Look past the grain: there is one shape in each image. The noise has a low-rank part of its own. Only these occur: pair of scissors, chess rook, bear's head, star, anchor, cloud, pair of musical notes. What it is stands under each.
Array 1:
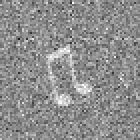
pair of musical notes
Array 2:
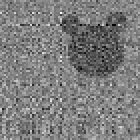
bear's head
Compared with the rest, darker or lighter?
darker
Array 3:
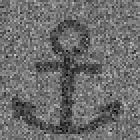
anchor
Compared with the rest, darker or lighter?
darker
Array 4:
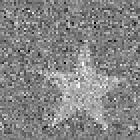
star
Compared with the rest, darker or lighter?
lighter
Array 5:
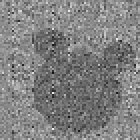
bear's head
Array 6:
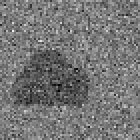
cloud
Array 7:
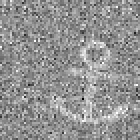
anchor
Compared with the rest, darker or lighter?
lighter
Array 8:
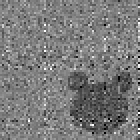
bear's head
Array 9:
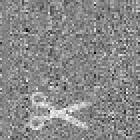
pair of scissors
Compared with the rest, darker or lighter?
lighter
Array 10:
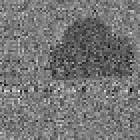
cloud
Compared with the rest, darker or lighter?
darker
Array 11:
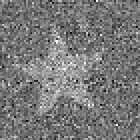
star
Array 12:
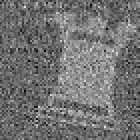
chess rook
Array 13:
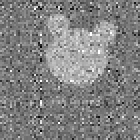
bear's head
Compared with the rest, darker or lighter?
lighter
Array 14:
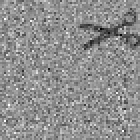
pair of scissors
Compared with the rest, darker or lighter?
darker
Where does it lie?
top right
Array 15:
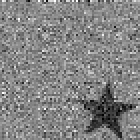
star
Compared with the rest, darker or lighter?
darker
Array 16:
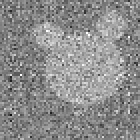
bear's head
